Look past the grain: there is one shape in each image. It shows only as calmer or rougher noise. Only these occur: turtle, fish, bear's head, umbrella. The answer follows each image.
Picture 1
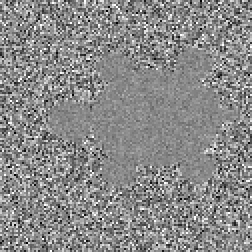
turtle
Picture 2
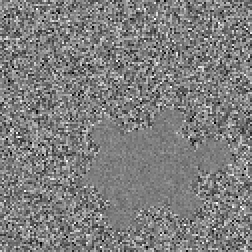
turtle
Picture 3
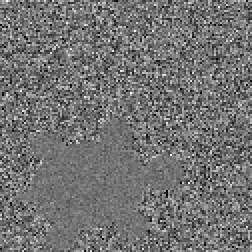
turtle
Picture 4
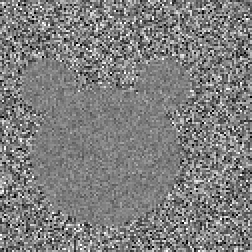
bear's head
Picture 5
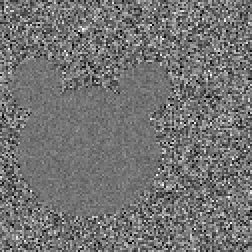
bear's head
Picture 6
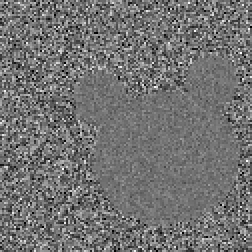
bear's head
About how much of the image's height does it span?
two thirds
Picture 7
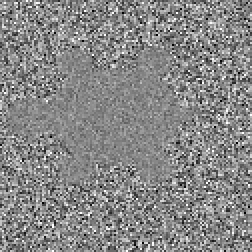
turtle
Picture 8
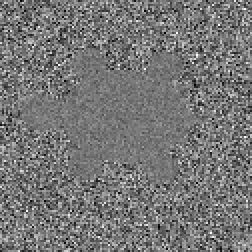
turtle
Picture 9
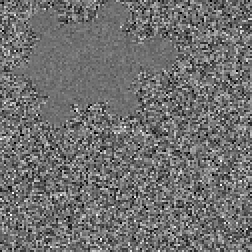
turtle
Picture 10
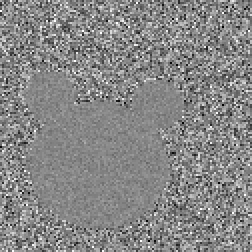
bear's head
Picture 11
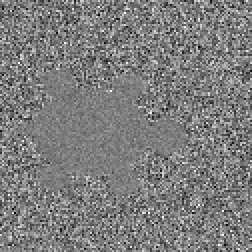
turtle
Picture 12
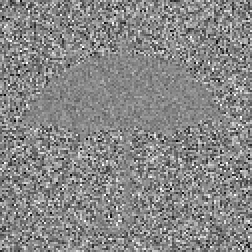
umbrella
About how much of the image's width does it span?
nearly all
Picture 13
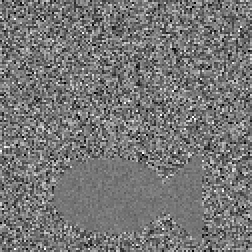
fish
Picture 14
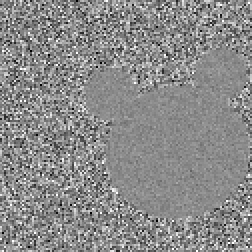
bear's head
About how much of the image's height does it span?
two thirds
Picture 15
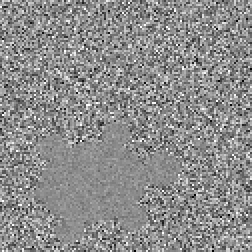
turtle
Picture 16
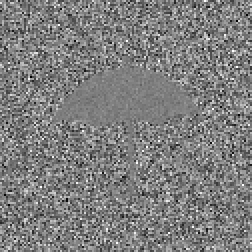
umbrella
